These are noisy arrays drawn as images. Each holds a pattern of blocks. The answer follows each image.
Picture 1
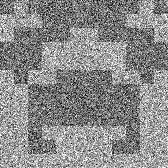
left and right mirror each other
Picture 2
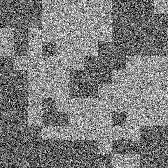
mirrored about the diagonal from the bottom left
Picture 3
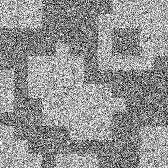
mirrored about the diagonal from the bottom left
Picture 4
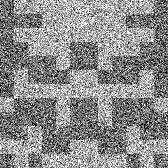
left and right mirror each other
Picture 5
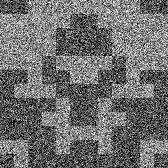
left and right mirror each other
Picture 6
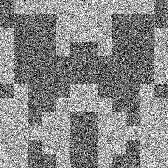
left and right mirror each other
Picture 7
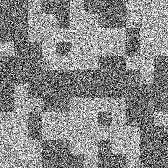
the same after a half turn
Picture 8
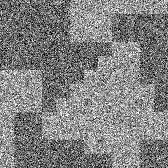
mirrored about the diagonal from the top left
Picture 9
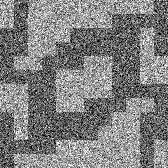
the same after a half turn
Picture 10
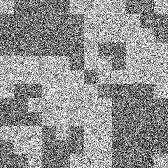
mirrored about the diagonal from the bottom left
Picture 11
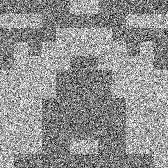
left and right mirror each other
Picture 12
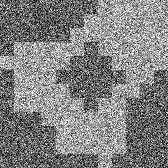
mirrored about the diagonal from the bottom left
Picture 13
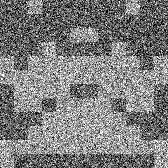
left and right mirror each other
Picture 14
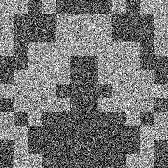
left and right mirror each other
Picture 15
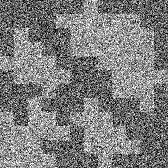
mirrored about the diagonal from the bottom left
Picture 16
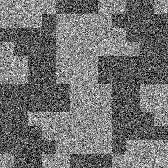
the same after a half turn
